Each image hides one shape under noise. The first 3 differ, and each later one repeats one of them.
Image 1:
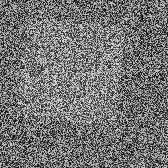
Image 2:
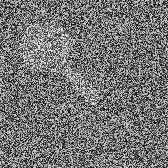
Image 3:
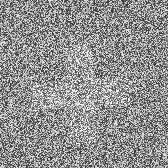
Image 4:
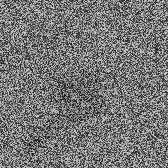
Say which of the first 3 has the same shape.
2
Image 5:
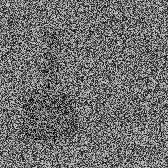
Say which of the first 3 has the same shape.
2
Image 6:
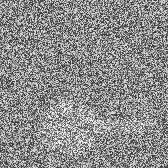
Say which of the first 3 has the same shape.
2
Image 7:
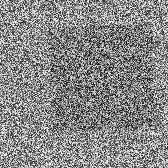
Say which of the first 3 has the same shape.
1
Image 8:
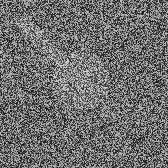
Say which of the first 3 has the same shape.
2
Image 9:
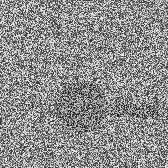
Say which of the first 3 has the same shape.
2
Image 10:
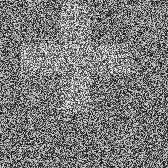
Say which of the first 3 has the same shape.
3
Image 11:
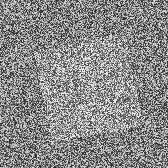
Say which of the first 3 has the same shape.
1
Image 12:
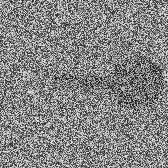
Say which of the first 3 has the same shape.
2
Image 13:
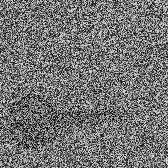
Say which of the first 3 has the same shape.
2
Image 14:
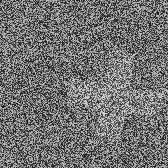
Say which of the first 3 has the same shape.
3
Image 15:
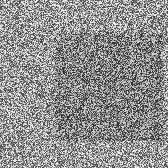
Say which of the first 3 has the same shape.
1
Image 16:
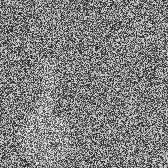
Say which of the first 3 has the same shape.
2
